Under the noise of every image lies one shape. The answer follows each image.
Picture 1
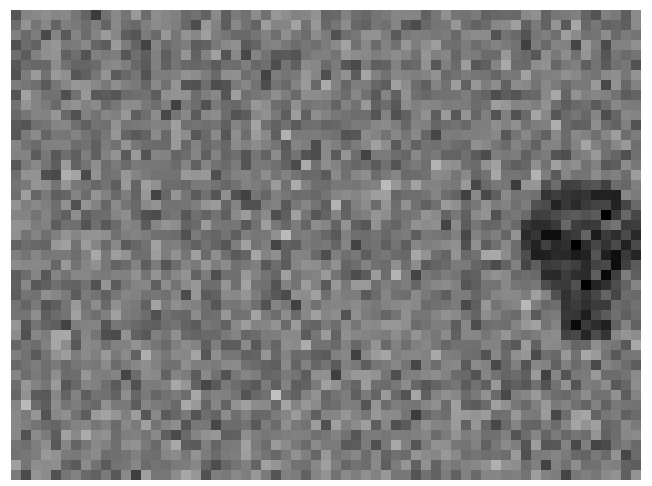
dark light bulb, middle right
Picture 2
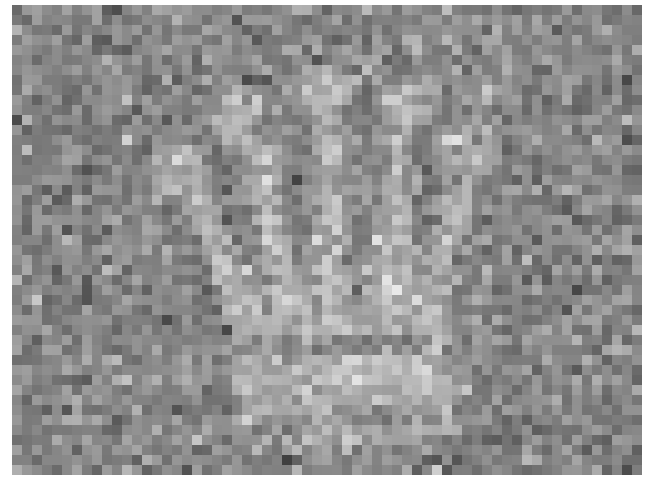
light chess queen
